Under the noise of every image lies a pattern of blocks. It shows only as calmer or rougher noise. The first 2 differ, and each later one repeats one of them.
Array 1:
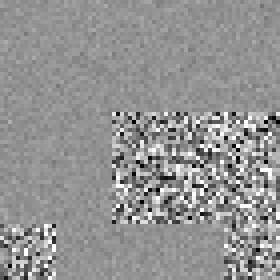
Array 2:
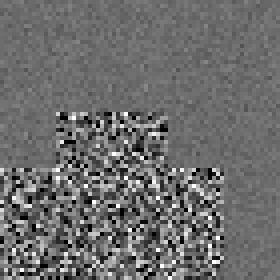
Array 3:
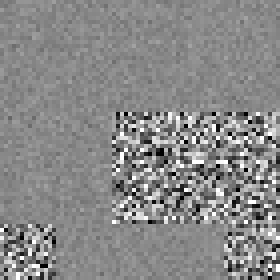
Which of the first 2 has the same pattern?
1
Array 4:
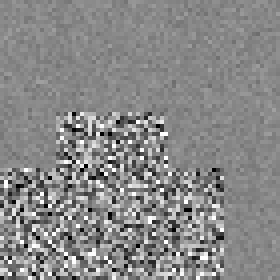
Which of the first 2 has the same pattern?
2
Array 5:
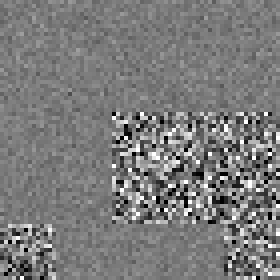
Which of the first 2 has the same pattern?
1
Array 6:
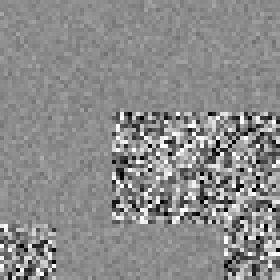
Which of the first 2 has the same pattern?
1
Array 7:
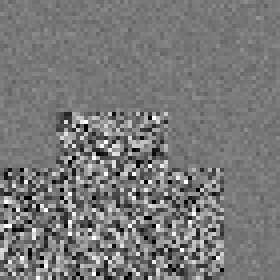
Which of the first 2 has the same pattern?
2
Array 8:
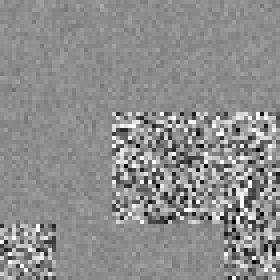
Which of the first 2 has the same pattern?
1
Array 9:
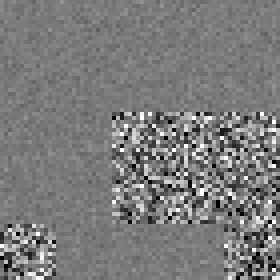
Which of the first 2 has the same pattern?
1
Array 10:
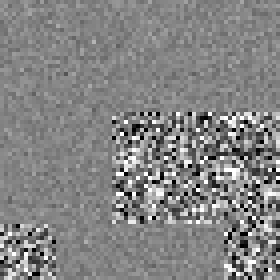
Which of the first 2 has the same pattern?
1
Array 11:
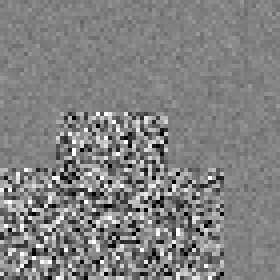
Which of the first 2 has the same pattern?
2
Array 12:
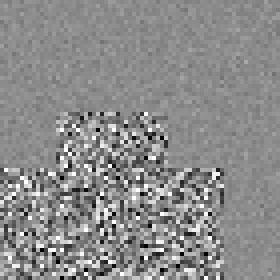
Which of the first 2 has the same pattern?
2
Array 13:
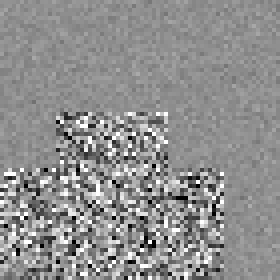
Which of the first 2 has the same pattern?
2
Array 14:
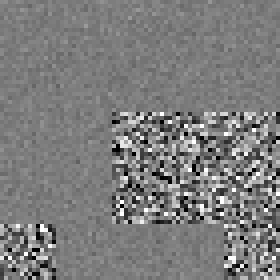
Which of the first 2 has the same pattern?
1
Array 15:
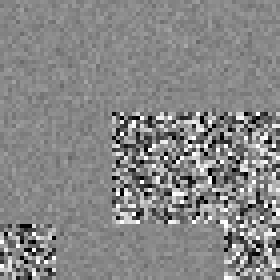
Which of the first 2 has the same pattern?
1
